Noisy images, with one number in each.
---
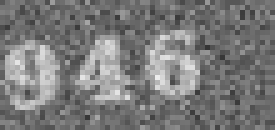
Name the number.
946
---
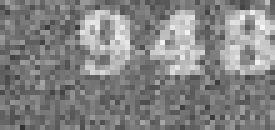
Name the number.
948
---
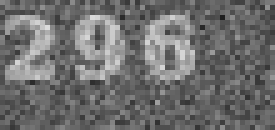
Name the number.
296
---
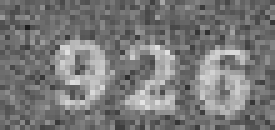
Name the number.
926
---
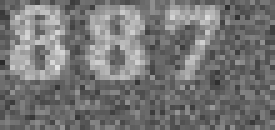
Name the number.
887
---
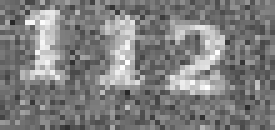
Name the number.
112
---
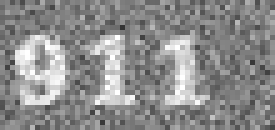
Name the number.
911
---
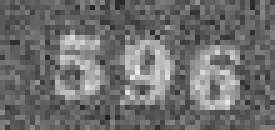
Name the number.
596
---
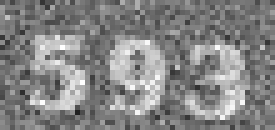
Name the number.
593
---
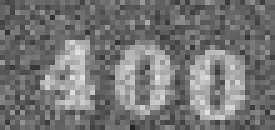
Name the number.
400
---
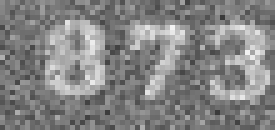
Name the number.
873
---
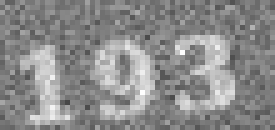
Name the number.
193
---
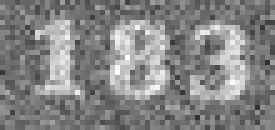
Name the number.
183
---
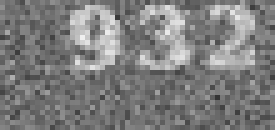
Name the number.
932
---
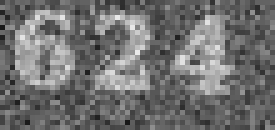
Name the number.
624
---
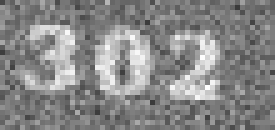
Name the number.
302
